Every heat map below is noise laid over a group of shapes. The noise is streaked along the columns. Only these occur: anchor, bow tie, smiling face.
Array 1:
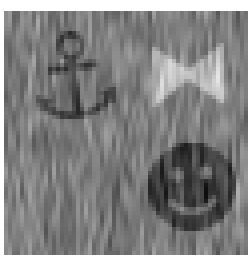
top left: dark anchor; top right: light bow tie; bottom right: dark smiling face
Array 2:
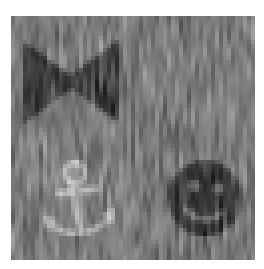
top left: dark bow tie; bottom left: light anchor; bottom right: dark smiling face
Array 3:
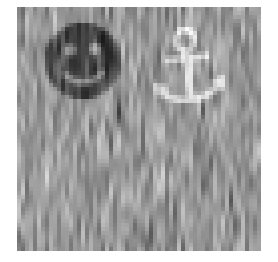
top left: dark smiling face; top right: light anchor
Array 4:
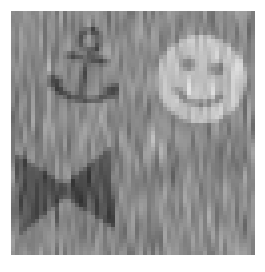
top left: dark anchor; top right: light smiling face; bottom left: dark bow tie
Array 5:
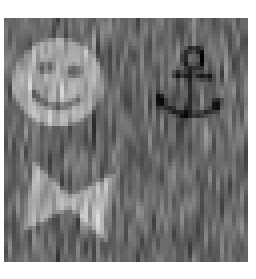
top left: light smiling face; top right: dark anchor; bottom left: light bow tie
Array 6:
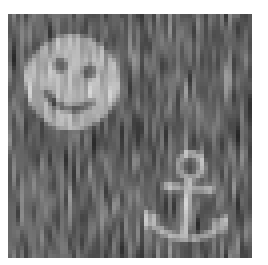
top left: light smiling face; bottom right: light anchor
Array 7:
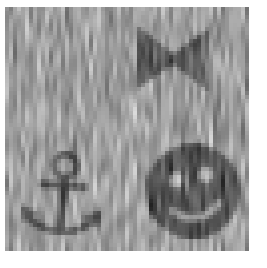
top right: dark bow tie; bottom left: dark anchor; bottom right: dark smiling face
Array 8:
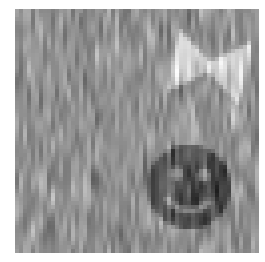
top right: light bow tie; bottom right: dark smiling face
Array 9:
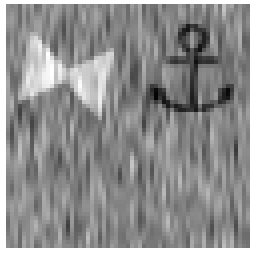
top left: light bow tie; top right: dark anchor
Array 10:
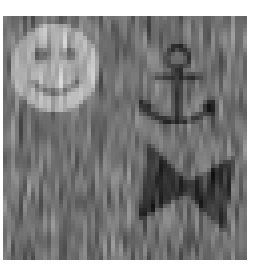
top left: light smiling face; top right: dark anchor; bottom right: dark bow tie
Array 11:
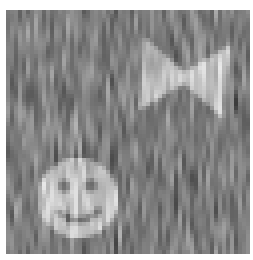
top right: light bow tie; bottom left: light smiling face
